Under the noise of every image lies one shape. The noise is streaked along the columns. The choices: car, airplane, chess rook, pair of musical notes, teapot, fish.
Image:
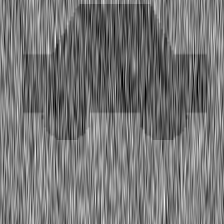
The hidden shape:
car
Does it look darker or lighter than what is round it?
darker
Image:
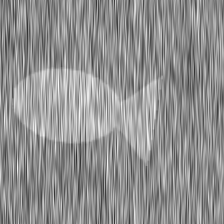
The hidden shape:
fish
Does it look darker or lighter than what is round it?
lighter
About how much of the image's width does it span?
two thirds
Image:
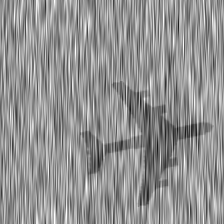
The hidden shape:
airplane
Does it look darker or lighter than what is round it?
darker
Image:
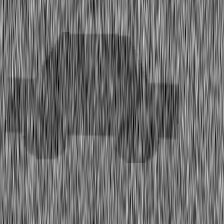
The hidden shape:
car
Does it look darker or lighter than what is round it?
darker
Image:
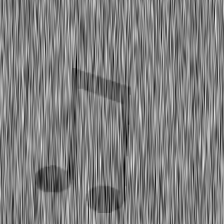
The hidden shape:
pair of musical notes
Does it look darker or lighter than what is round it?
darker
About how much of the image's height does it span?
two thirds
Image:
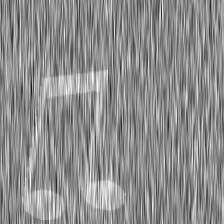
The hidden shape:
pair of musical notes
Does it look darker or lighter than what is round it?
lighter
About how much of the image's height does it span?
two thirds
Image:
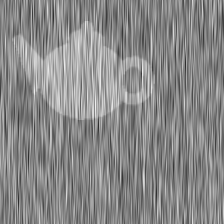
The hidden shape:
teapot
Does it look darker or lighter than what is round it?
lighter
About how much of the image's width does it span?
two thirds
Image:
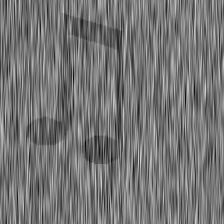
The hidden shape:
pair of musical notes
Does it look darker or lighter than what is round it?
darker
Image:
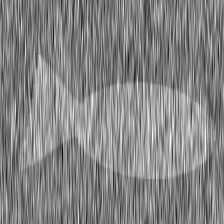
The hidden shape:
fish
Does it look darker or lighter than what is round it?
lighter
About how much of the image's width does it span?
nearly all
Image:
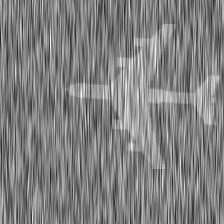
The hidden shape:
airplane
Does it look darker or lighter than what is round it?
lighter
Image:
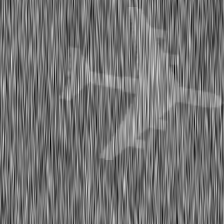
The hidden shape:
airplane
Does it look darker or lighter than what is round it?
lighter
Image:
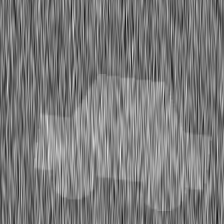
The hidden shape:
car
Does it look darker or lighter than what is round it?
lighter
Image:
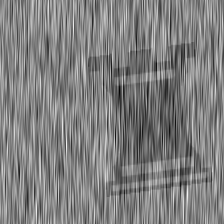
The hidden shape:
chess rook
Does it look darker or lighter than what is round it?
darker
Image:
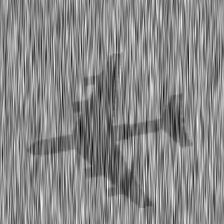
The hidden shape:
airplane
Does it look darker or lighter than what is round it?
darker
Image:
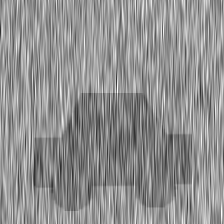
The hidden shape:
car
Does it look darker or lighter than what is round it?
darker
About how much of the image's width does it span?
two thirds
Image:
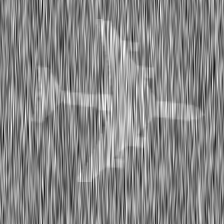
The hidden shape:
airplane
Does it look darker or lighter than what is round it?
lighter
